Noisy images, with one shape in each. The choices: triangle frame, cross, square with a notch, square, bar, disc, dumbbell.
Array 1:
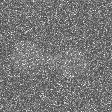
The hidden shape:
dumbbell
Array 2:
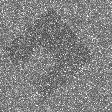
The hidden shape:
square with a notch
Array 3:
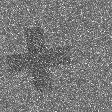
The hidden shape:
cross
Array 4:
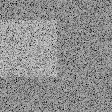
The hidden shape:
square
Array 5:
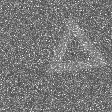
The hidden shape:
triangle frame
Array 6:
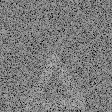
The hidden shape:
triangle frame
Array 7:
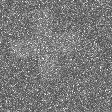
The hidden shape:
cross
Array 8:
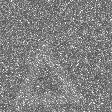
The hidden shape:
triangle frame
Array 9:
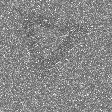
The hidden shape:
triangle frame
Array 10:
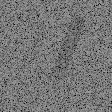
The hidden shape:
bar
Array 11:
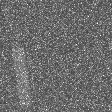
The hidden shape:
bar
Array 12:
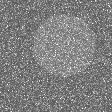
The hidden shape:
disc
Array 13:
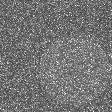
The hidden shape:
disc
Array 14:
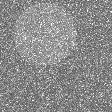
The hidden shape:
disc
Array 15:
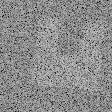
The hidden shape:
square with a notch
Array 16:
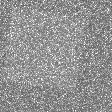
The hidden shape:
square
